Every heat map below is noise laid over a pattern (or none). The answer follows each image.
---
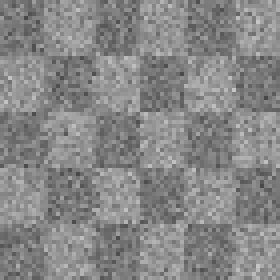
a checkerboard
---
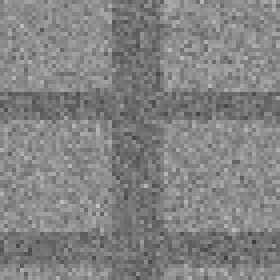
bands of rows crossing bands of columns
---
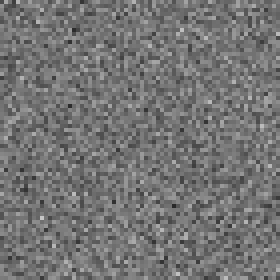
only noise
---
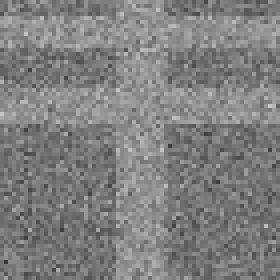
bands of rows crossing bands of columns
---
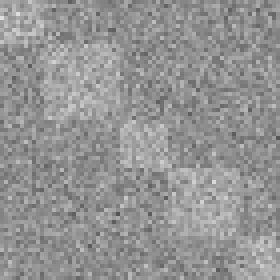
blocks along the diagonal
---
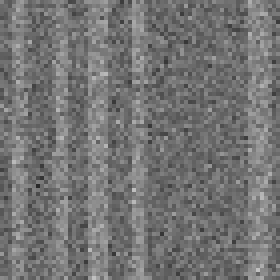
bands of columns
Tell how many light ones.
5
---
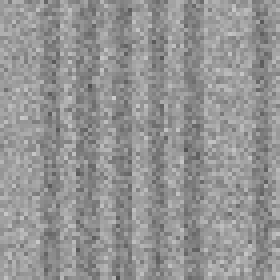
bands of columns
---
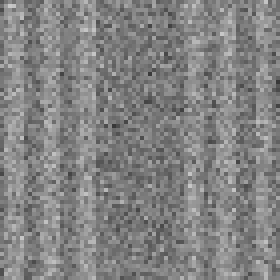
bands of columns
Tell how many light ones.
6
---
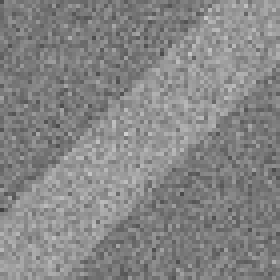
a diagonal band
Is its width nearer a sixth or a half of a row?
a half
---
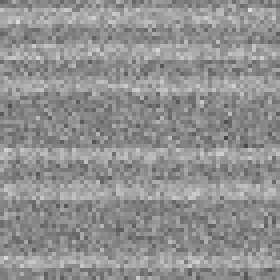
bands of rows
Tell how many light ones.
6
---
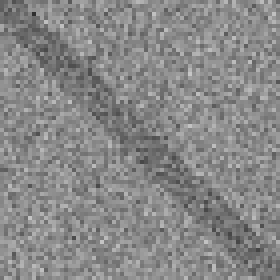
a diagonal band
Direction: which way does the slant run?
top left to bottom right
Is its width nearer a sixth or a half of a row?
a sixth
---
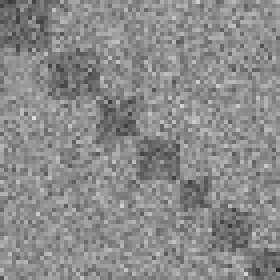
blocks along the diagonal
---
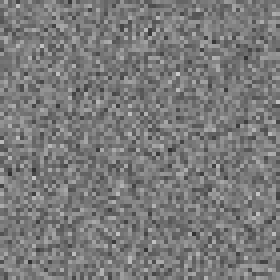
only noise
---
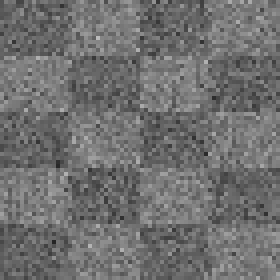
a checkerboard
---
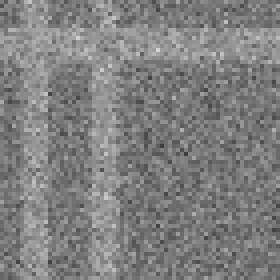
bands of rows crossing bands of columns
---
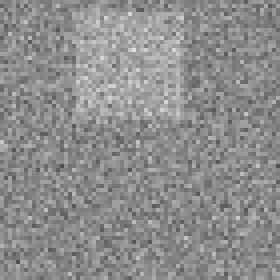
one block
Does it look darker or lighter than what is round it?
lighter
